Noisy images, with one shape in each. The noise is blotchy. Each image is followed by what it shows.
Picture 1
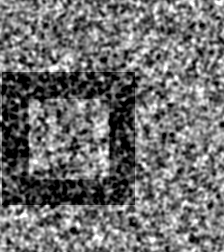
square frame
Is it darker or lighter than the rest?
darker
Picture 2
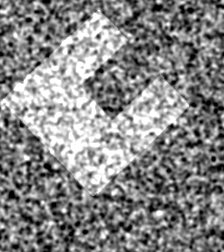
square with a notch
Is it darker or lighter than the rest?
lighter
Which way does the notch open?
up and right
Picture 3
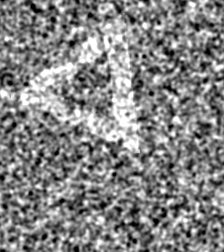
triangle frame
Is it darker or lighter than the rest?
lighter
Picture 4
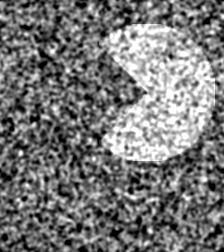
disc with a wedge cut out
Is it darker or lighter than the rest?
lighter
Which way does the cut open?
left
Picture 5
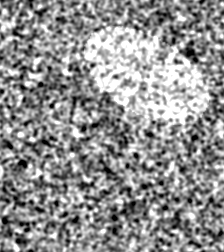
ellipse
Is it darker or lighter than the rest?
lighter
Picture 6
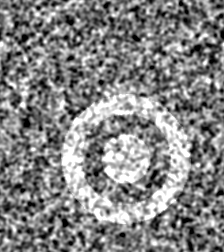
bullseye
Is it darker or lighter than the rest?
lighter
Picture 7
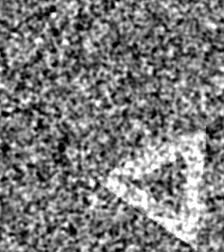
triangle frame
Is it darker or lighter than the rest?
lighter
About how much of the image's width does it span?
half
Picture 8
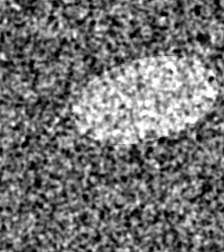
ellipse
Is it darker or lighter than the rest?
lighter
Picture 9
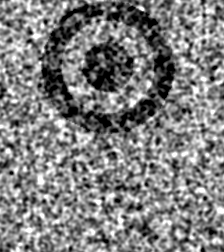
bullseye
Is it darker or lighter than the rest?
darker
